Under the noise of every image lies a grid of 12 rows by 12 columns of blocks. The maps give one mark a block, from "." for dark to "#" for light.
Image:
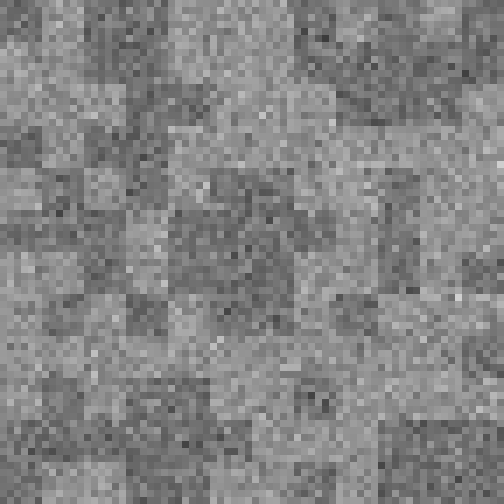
. # . . # # # . # . # .
# # . . # # # . . . . .
# # # . . # # # . . . #
. # . . # # # # # # # #
# . # . # . . # # . # #
. . . # . . . . # . # #
# # . # . . . # # . # .
# . # . # . . # . # # #
# # # # # # # # # # # .
# . # . . # # . # # # #
. . . . . . # # # . . .
. # # . . # # . # . . .
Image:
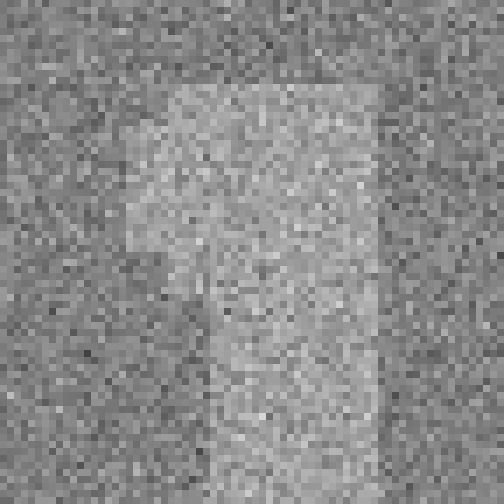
. . . . . . . . . . . .
. . . . . . . . . . . .
. . . . # # # # # . . .
. . . # # # # # # . . .
. . . # # # # # # . . .
. . . # # # # # # . . .
. . . . # # # # # . . .
. . . . . # # # # . . .
. . . . . # # # # . . .
. . . . . # # # # . . .
. . . . . # # # # . . .
. . . . . # # # # . . .
